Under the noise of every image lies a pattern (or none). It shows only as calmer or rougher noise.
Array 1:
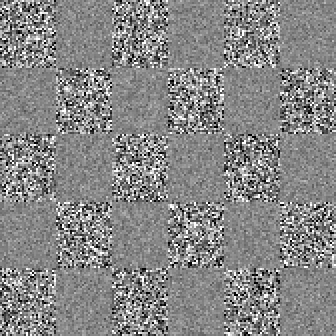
a checkerboard
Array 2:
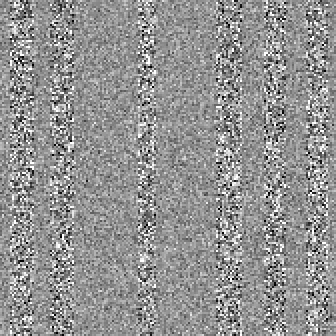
bands of columns
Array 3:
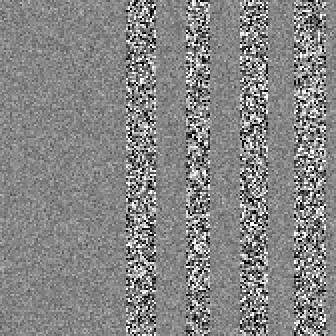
bands of columns
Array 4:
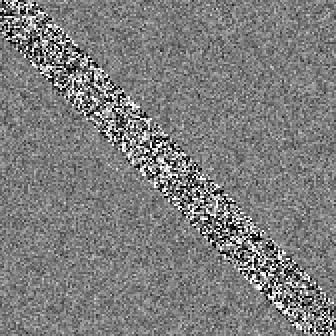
a diagonal band
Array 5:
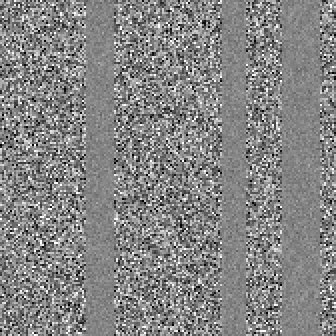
bands of columns
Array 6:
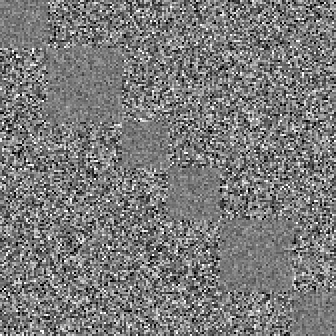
blocks along the diagonal
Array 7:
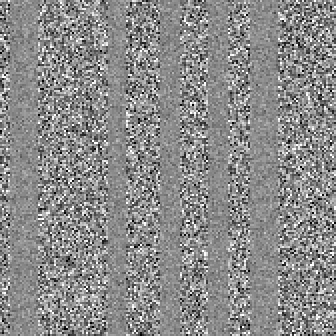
bands of columns
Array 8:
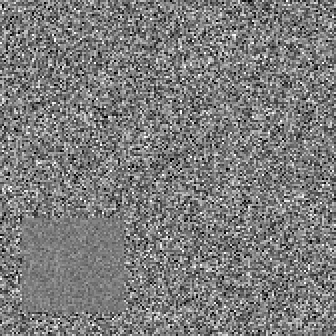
one block
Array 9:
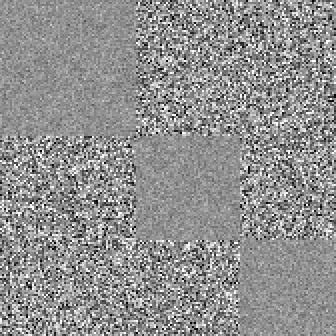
blocks along the diagonal
